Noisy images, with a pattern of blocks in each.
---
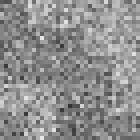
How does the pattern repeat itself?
mirrored about the diagonal from the bottom left
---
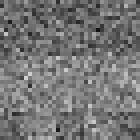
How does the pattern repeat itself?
left and right mirror each other
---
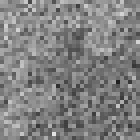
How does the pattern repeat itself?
mirrored about the diagonal from the top left
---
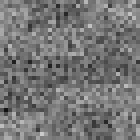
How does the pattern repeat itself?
the same after a half turn
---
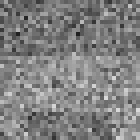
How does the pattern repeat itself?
left and right mirror each other
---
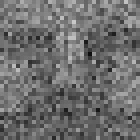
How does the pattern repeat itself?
left and right mirror each other
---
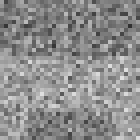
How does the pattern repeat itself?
left and right mirror each other
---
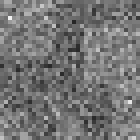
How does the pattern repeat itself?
no symmetry
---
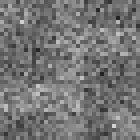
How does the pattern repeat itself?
the same after a half turn
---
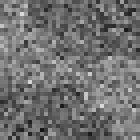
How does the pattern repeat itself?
the same after a half turn
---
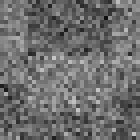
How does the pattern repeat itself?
left and right mirror each other
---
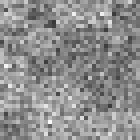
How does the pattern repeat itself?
no symmetry
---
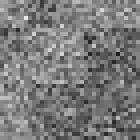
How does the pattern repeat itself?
mirrored about the diagonal from the top left
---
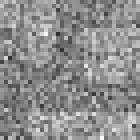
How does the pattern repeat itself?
no symmetry
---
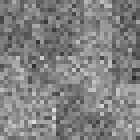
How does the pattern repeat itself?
no symmetry
